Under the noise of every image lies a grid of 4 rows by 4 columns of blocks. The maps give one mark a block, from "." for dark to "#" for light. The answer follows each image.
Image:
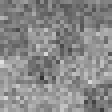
. . . .
. # . #
# . # #
# # # .
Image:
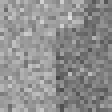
# # # .
# # . .
# # . .
# # . .
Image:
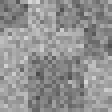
. # . .
# # # .
# . . #
# . . #
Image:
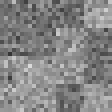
. . . #
. . # .
# # # .
# # . #
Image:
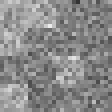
# # . .
# . . .
. . # .
# . . .
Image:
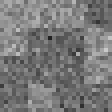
# # # .
# . . #
. . . #
. # . .
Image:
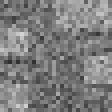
. . # #
# . . .
. . . #
# . . .
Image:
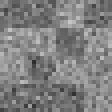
. . # .
# # . #
# . # #
. . . #
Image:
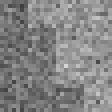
. # # #
. . # #
. . # #
. . . #
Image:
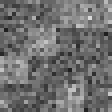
. . # #
. # . .
# . . .
. . # .
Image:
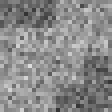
. . # #
# # # #
# # # .
# # . .
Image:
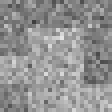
. . . .
. # # .
# # # .
. # # #
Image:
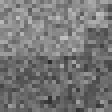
# # # #
# # # .
. . . .
. . . .
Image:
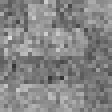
. # . #
# # # .
. . . .
# # # .
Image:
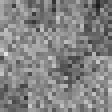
# . # .
# # # .
# # . #
. # # #
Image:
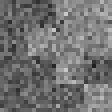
. . # #
. # # #
. . # .
. . . #
